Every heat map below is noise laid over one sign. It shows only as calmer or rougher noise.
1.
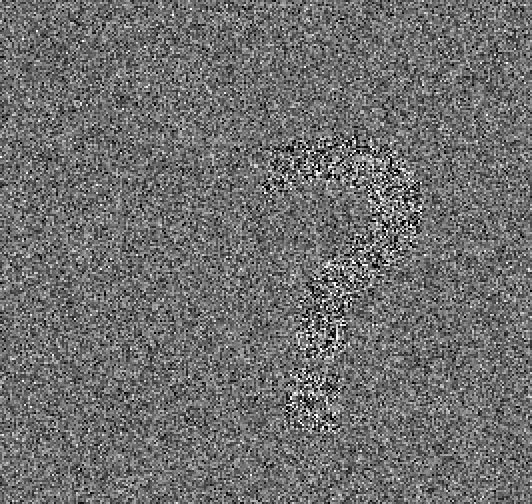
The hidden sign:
question mark
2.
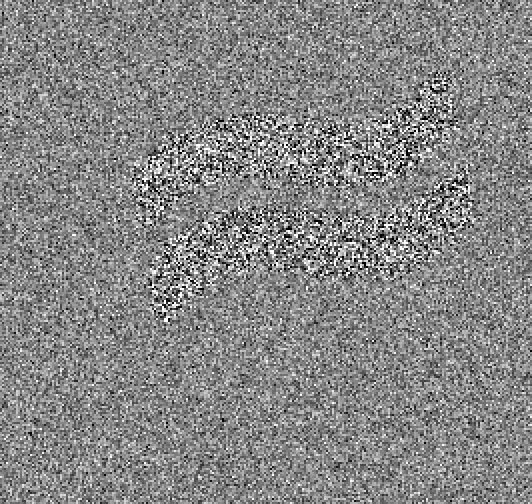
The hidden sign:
approximately sign
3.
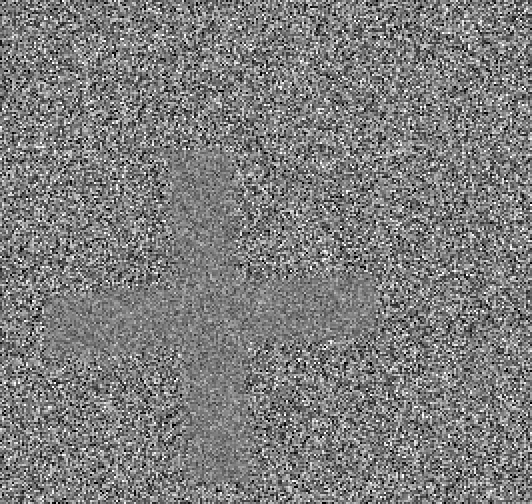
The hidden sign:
plus sign
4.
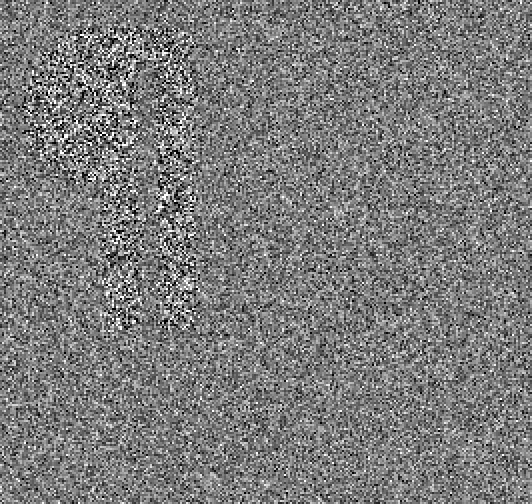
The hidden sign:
pilcrow
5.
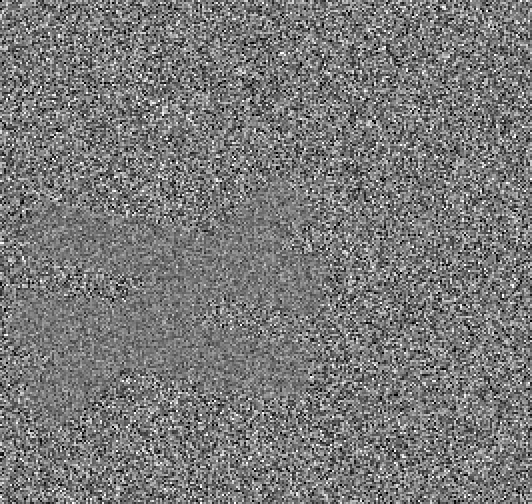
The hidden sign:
not-equal sign
